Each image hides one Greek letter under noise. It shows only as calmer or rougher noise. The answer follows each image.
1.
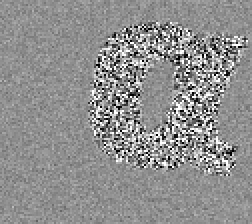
alpha
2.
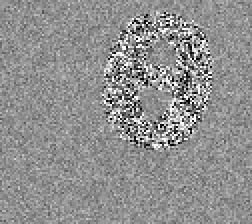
theta
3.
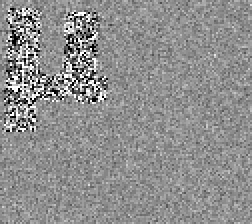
mu
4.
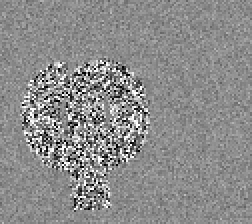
phi
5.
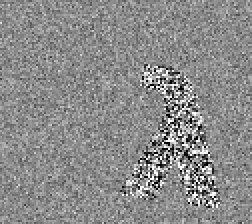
lambda
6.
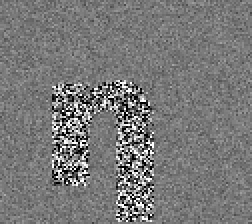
eta
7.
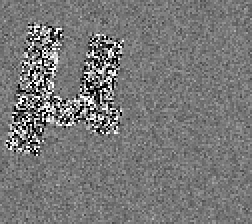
mu
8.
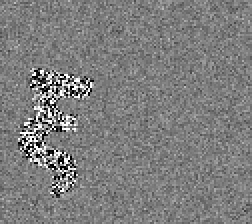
xi
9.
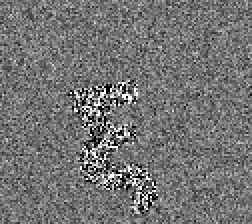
xi
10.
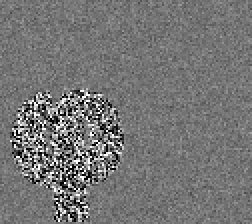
phi
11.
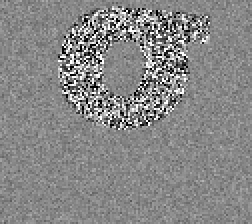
sigma
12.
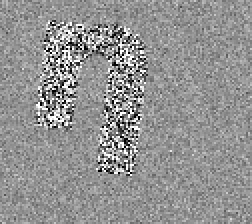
eta
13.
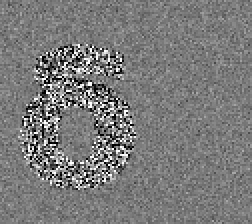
delta
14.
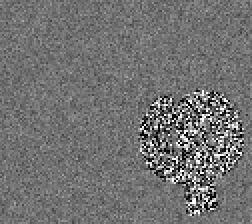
phi
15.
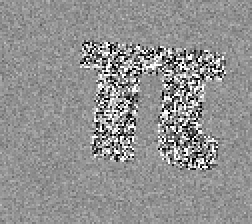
pi
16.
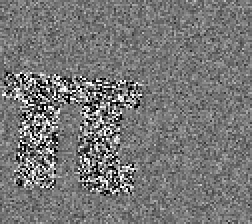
pi
